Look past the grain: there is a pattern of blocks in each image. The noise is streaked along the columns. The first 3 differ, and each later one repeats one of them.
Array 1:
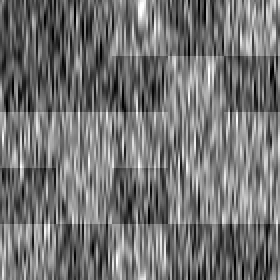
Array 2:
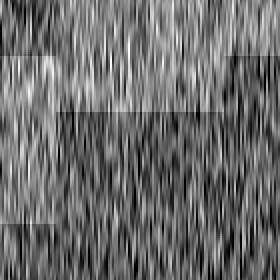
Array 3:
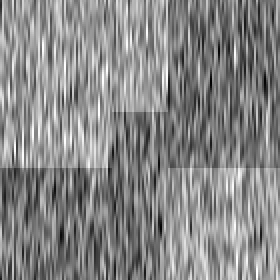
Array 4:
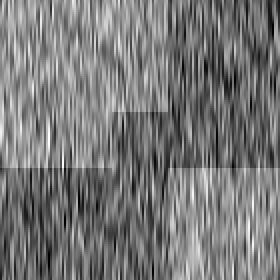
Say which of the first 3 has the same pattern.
3
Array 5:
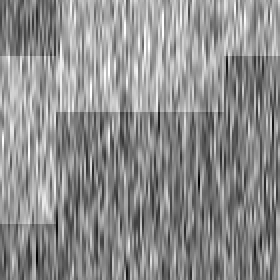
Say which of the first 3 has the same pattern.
2
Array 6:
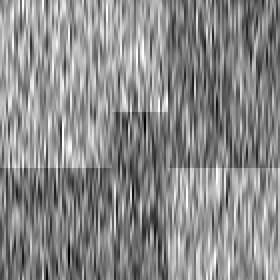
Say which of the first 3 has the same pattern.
3
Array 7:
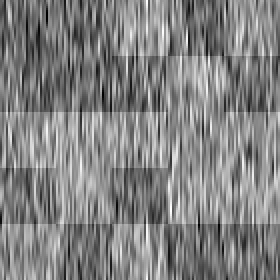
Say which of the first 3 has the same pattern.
1
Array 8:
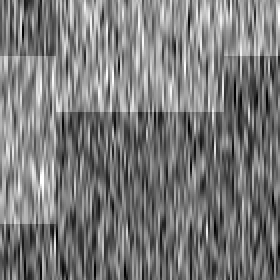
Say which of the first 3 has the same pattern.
2
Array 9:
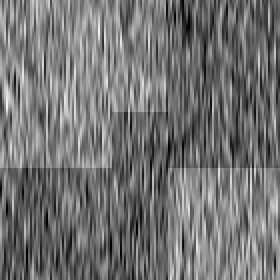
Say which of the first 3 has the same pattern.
3
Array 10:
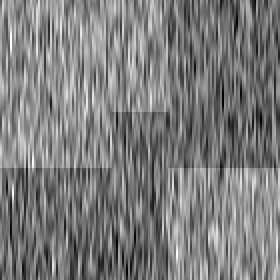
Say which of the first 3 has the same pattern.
3
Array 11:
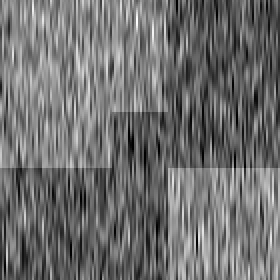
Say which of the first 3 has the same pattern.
3
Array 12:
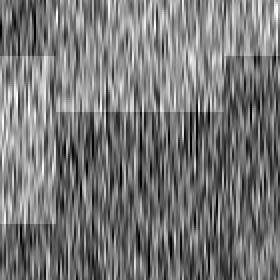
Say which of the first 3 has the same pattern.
2
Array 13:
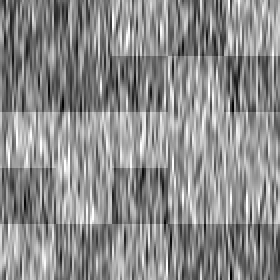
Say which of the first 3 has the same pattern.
1
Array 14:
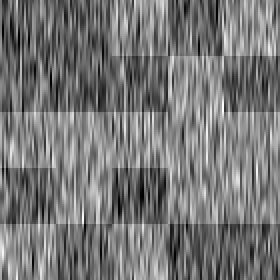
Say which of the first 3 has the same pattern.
1
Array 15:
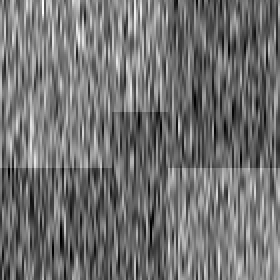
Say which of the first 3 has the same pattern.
3
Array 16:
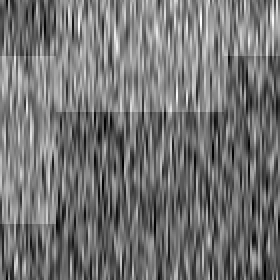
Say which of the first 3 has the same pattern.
2
